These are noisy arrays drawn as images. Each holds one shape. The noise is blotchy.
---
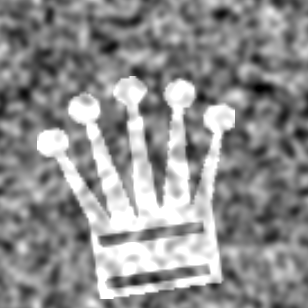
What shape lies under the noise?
chess queen
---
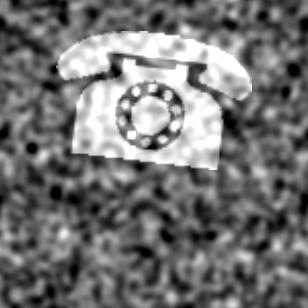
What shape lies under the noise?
telephone
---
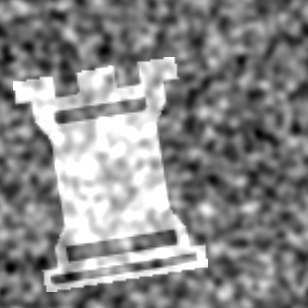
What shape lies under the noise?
chess rook
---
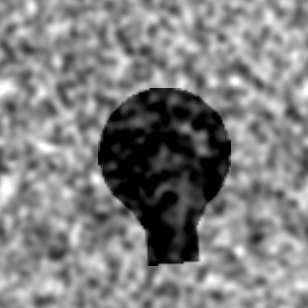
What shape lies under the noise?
light bulb
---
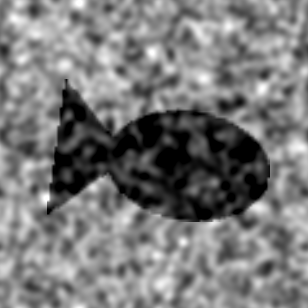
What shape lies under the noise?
fish
